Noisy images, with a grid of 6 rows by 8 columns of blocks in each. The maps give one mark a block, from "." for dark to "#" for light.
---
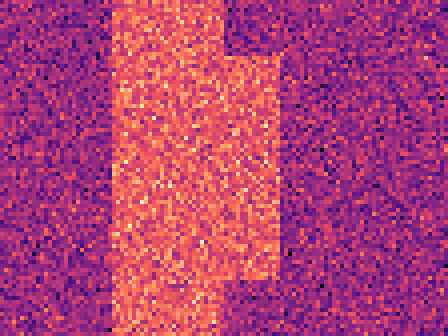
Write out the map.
. . # # . . . .
. . # # # . . .
. . # # # . . .
. . # # # . . .
. . # # # . . .
. . # # . . . .
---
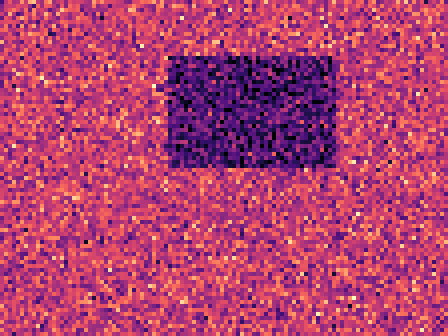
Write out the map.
# # # # # # # #
# # # . . . # #
# # # . . . # #
# # # # # # # #
# # # # # # # #
# # # # # # # #
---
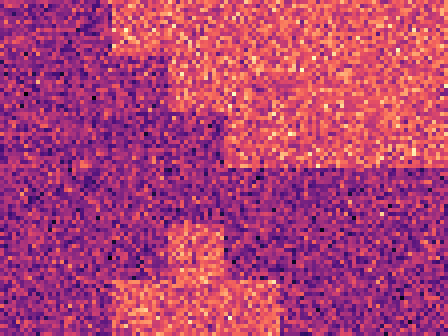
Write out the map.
. . # # # # # #
. . . # # # # #
. . . . # # # #
. . . . . . . .
. . . # . . . .
. . # # # . . .
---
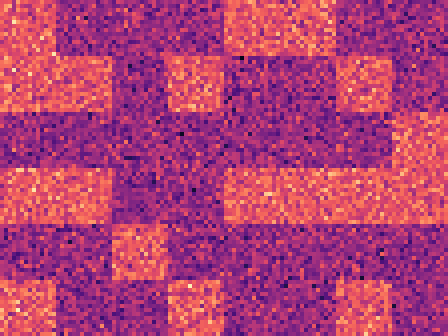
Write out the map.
# . . . # # . .
# # . # . . # .
. . . . . . . #
# # . . # # # #
. . # . . . . .
# . . # . . # .
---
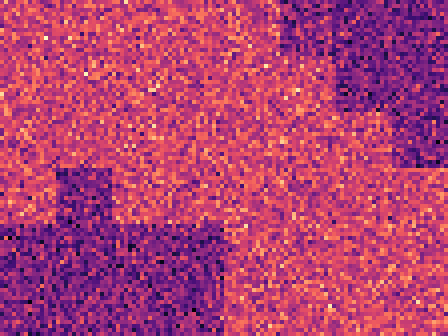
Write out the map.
# # # # # . . .
# # # # # # . .
# # # # # # # .
# . # # # # # #
. . . . # # # #
. . . . # # # #
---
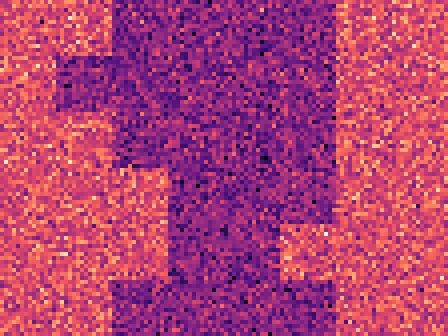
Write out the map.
# # . . . . # #
# . . . . . # #
# # . . . . # #
# # # . . . # #
# # # . . # # #
# # . . . . # #
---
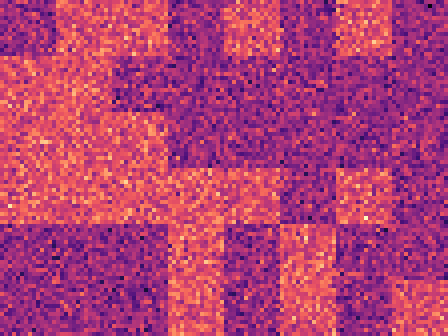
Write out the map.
. # # . # . # .
# # . . . . . .
# # # . . . . .
# # # # # . # .
. . . # . # . .
. . . # . # . #
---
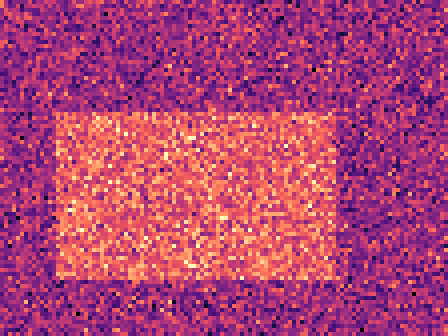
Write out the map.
. . . . . . . .
. . . . . . . .
. # # # # # . .
. # # # # # . .
. # # # # # . .
. . . . . . . .
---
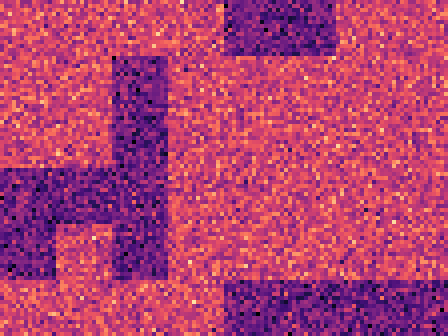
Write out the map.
# # # # . . # #
# # . # # # # #
# # . # # # # #
. . . # # # # #
. # . # # # # #
# # # # . . . .
